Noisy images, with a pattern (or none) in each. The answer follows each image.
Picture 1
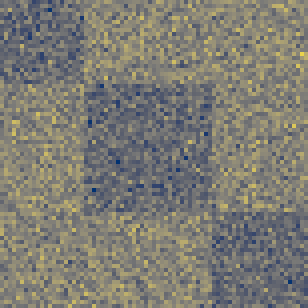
blocks along the diagonal
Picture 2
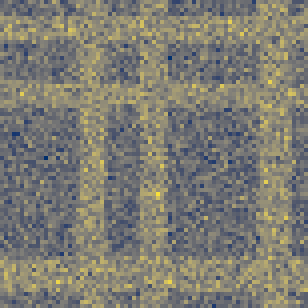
bands of rows crossing bands of columns
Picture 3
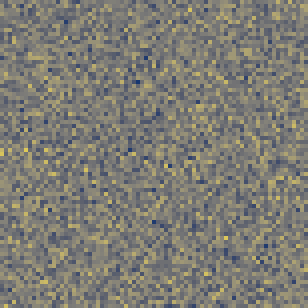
only noise
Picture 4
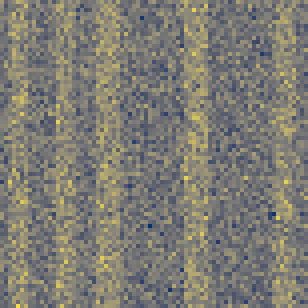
bands of columns
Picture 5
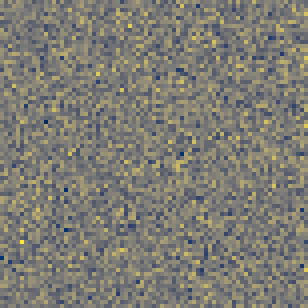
only noise
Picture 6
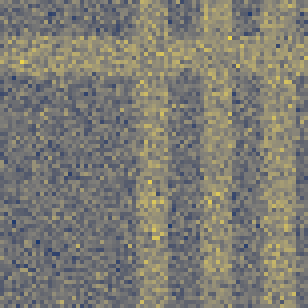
bands of rows crossing bands of columns
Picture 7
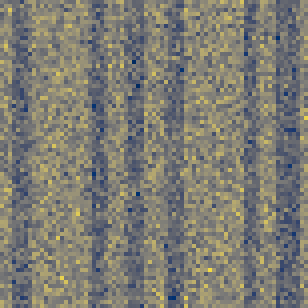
bands of columns
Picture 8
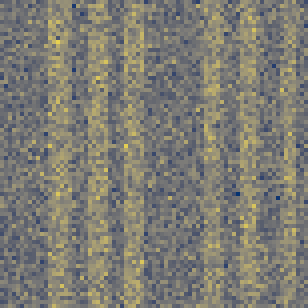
bands of columns
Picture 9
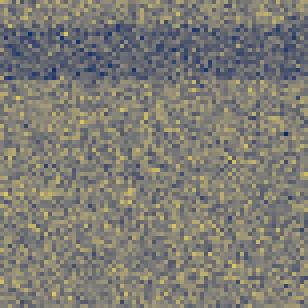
one band of rows
